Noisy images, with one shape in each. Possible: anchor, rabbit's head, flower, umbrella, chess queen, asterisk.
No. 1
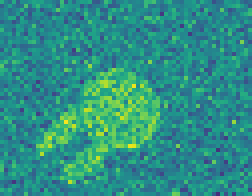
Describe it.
light rabbit's head
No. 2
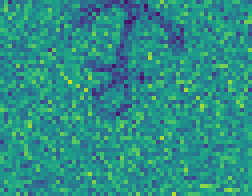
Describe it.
dark anchor
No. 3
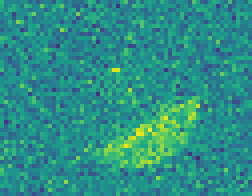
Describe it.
light umbrella
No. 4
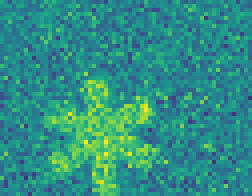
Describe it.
light asterisk
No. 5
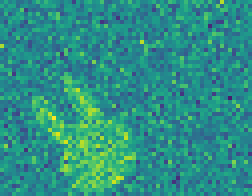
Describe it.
light rabbit's head
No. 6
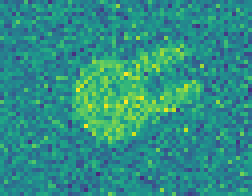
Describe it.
light rabbit's head
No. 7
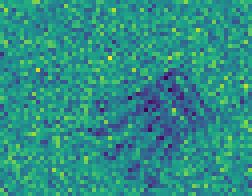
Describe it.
dark chess queen
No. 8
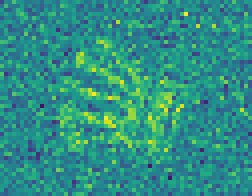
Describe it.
light chess queen
